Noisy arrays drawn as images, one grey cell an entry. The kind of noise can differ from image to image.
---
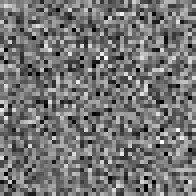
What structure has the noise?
independent entries
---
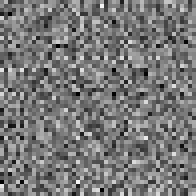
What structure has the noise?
low rank plus noise
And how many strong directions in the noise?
two
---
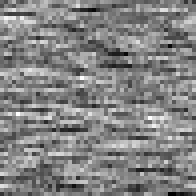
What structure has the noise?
streaked along the rows
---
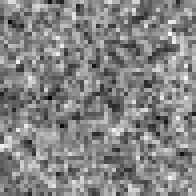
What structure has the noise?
blotchy
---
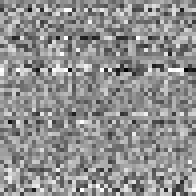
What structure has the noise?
rows of uneven size
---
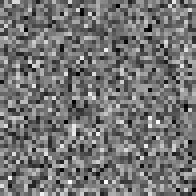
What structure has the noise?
independent entries
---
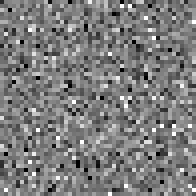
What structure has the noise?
heavy tails
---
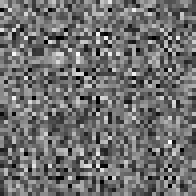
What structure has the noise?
low rank plus noise
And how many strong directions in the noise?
three or four
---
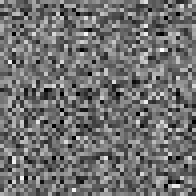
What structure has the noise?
low rank plus noise
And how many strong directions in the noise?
one
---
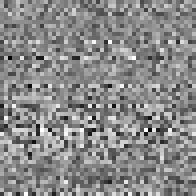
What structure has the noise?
rows of uneven size
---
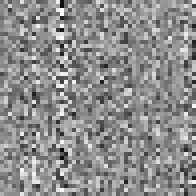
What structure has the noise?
columns of uneven size
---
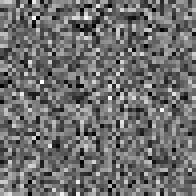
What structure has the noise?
low rank plus noise
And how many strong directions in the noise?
five to eight
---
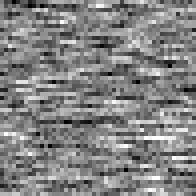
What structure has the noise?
streaked along the rows
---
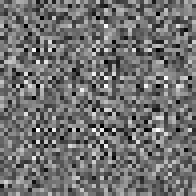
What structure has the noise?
low rank plus noise
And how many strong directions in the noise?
one
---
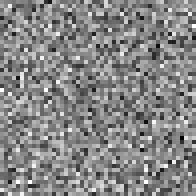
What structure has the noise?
independent entries
